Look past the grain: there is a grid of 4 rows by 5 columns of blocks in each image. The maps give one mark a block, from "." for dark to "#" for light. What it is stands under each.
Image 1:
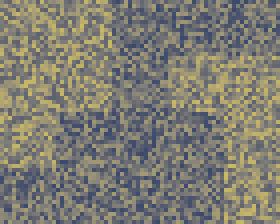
# # . . .
# # . # #
# . . . #
. . . . #
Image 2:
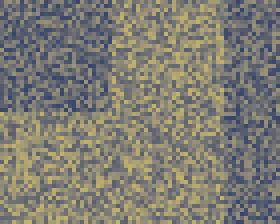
. . # # .
. . # # .
# # # # .
# # # # .
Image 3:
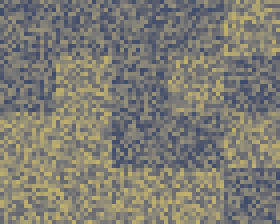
. . . . #
. # . # .
# # . . #
# # # # .
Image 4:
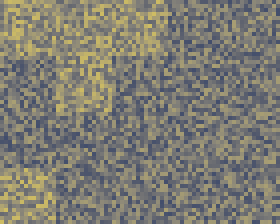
# # # . .
. # . . .
. . . . .
# . . . .
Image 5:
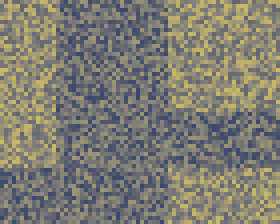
# . . # #
# . . # #
# . . . .
. . . # #
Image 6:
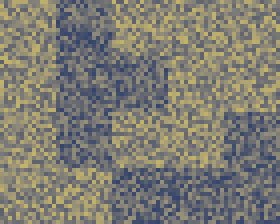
# . # # #
# . . # #
# . # # .
# # . . .
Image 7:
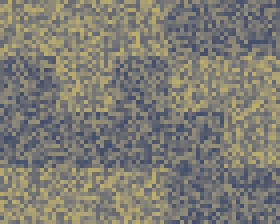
# # # . .
. # . # #
. . . . #
# # # . .
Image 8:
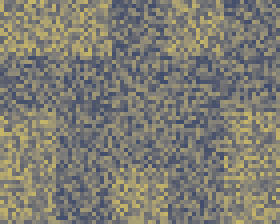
# # . # .
. . . . .
# . . . #
# . # . #
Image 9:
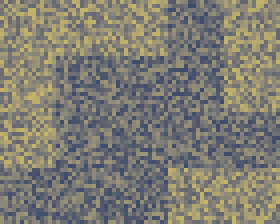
# # # . #
# . . . #
# . . . .
. . . # #
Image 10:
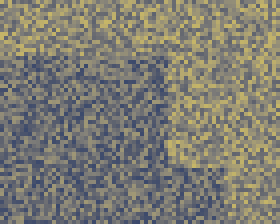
# # # # #
. . . # #
. . . # #
. . . . #
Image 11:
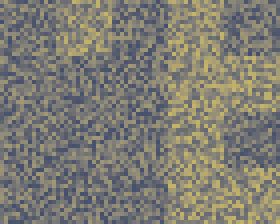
. # . # .
. . . # #
. . . # .
. . . # #
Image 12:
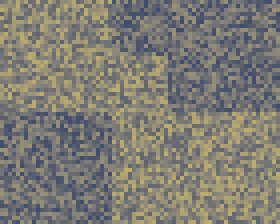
# # . . .
# # # . .
. . # # #
. . # # #
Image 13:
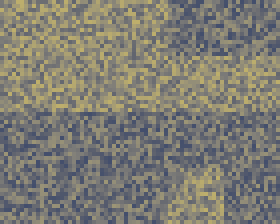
# # # . .
# # # # #
. . . . .
. . . # .
